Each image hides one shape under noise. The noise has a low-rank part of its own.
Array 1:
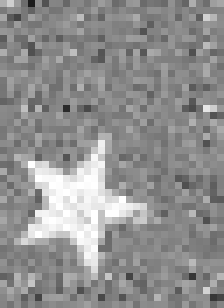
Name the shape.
star
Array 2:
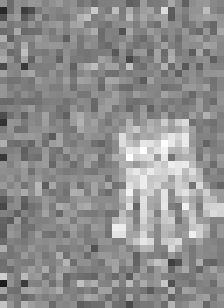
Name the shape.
chess queen
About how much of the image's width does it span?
half
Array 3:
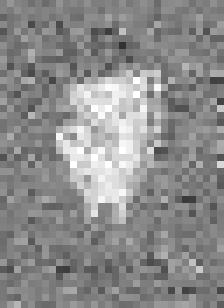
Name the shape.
chess knight
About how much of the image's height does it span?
half
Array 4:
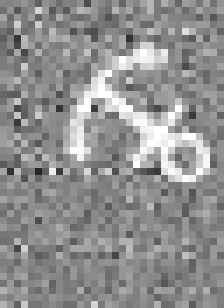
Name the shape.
anchor
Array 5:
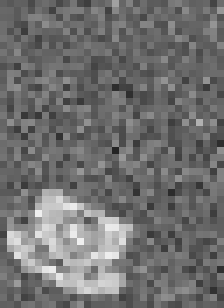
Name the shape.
telephone
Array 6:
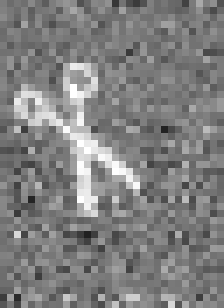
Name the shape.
pair of scissors
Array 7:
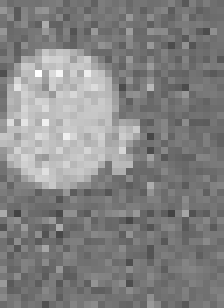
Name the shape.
apple
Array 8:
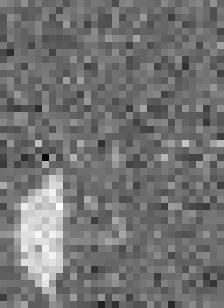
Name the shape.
umbrella
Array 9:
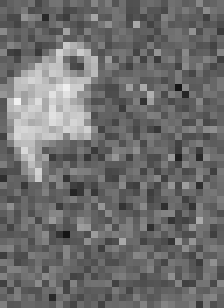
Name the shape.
teapot
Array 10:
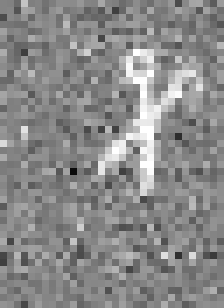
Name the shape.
pair of scissors
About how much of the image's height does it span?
half
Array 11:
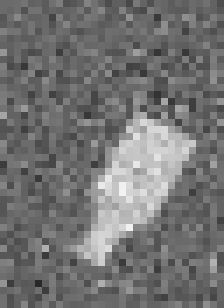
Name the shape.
bottle
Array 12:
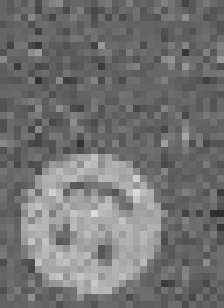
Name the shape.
smiling face
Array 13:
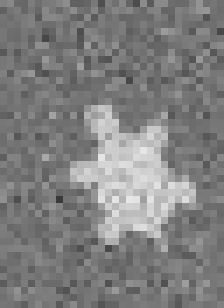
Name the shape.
turtle
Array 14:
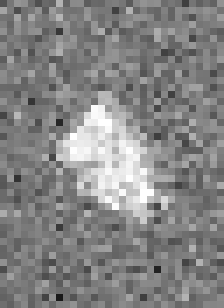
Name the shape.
chess knight
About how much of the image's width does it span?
half
